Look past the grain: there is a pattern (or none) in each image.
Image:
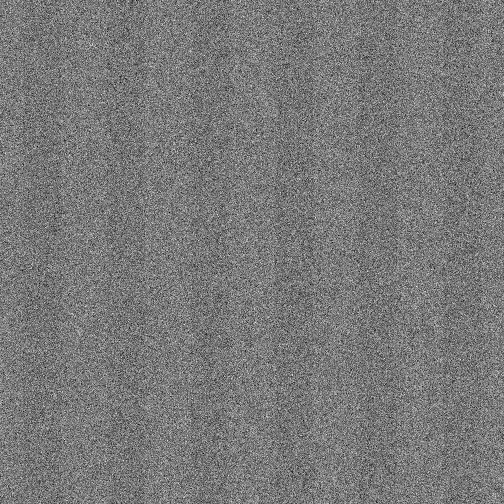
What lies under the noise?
vertical stripes
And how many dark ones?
6
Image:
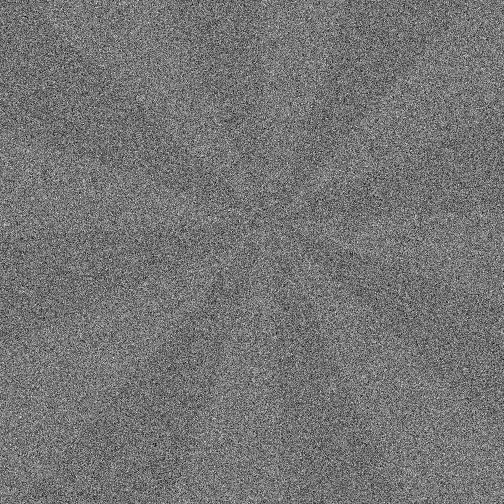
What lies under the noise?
spokes from one point
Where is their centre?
centre
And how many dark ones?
8
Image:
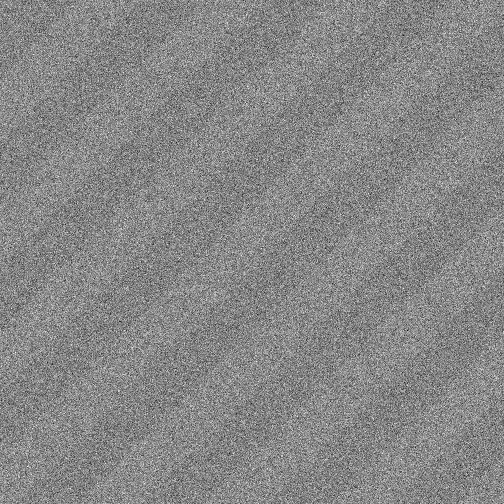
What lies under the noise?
diagonal stripes
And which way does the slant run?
bottom left to top right
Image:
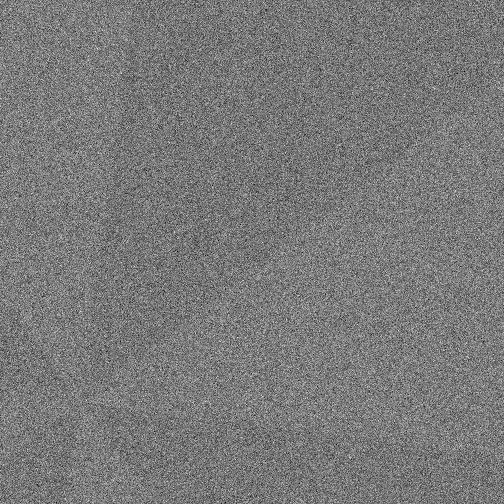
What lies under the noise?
spokes from one point
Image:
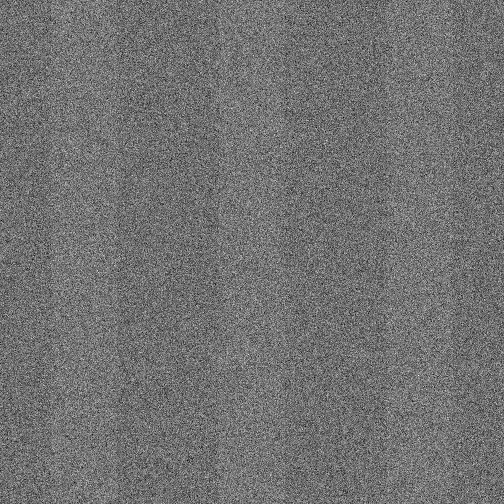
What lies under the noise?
vertical stripes
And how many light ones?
3
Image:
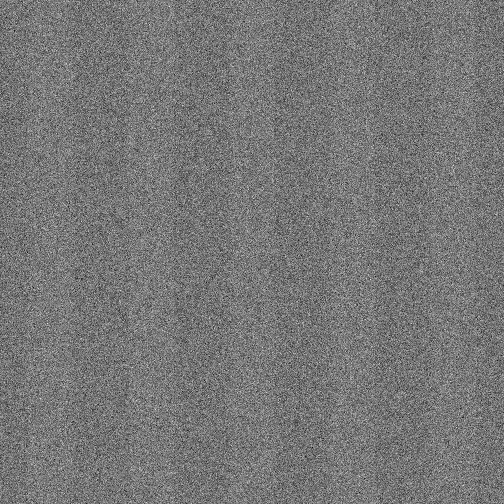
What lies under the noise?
vertical stripes
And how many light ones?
5
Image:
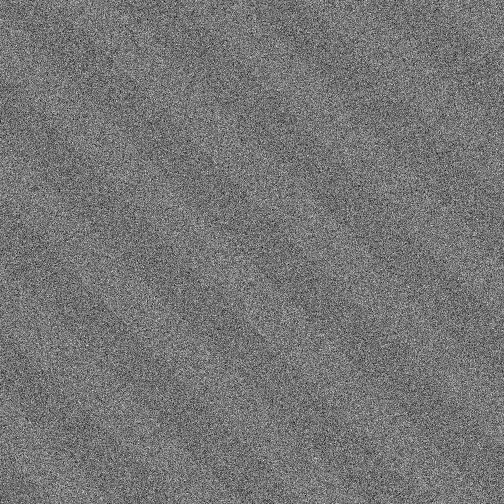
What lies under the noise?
diagonal stripes
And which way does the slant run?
top left to bottom right
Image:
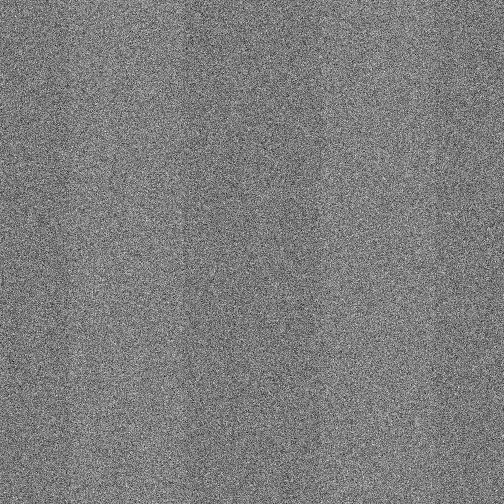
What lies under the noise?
vertical stripes
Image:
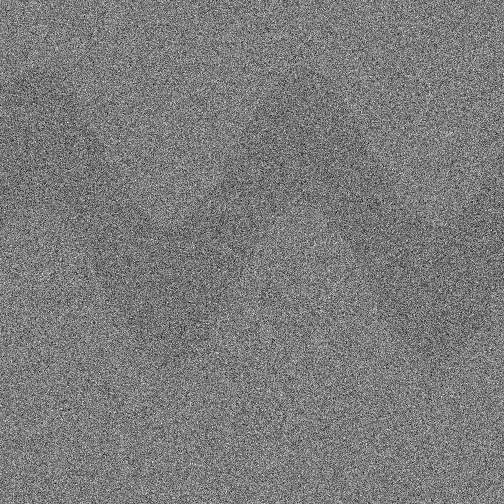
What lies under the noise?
a wavy band
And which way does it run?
left to right
